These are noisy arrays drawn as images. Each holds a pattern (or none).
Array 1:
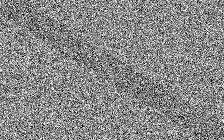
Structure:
a diagonal band
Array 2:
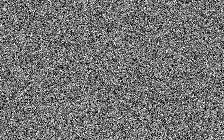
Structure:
only noise
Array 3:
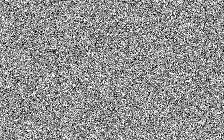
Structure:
only noise
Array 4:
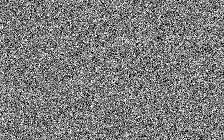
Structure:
only noise
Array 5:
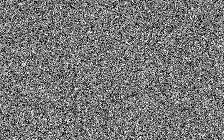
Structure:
only noise
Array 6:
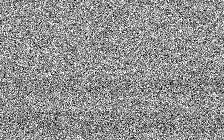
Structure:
bands of rows
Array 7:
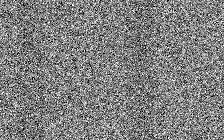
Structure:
bands of columns
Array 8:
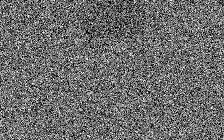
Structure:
one block
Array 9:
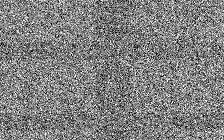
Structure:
bands of rows crossing bands of columns
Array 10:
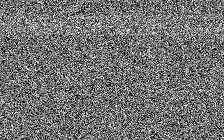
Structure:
one band of rows
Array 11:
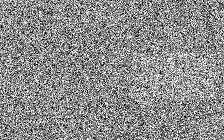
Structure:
one block
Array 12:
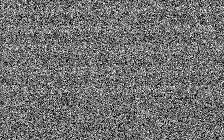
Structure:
bands of rows
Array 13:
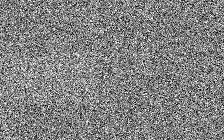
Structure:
one block
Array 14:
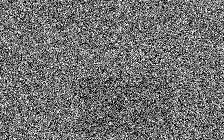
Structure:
one block
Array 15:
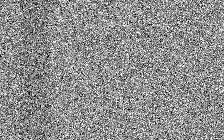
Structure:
one band of columns
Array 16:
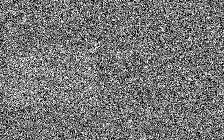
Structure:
one block
